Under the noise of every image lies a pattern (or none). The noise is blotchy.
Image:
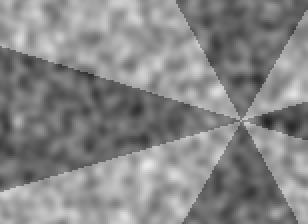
spokes from one point
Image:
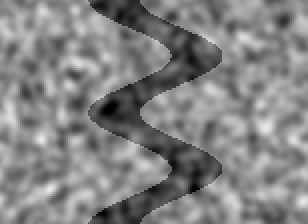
a wavy band
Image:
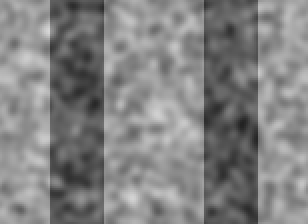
vertical stripes
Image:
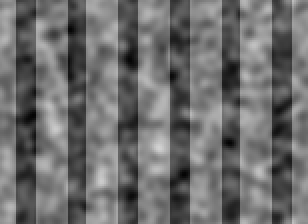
vertical stripes
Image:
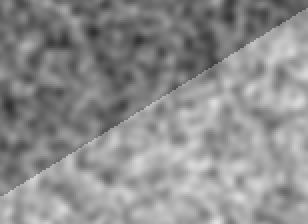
a sharp edge
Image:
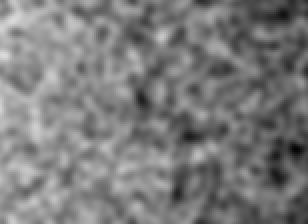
a smooth slope
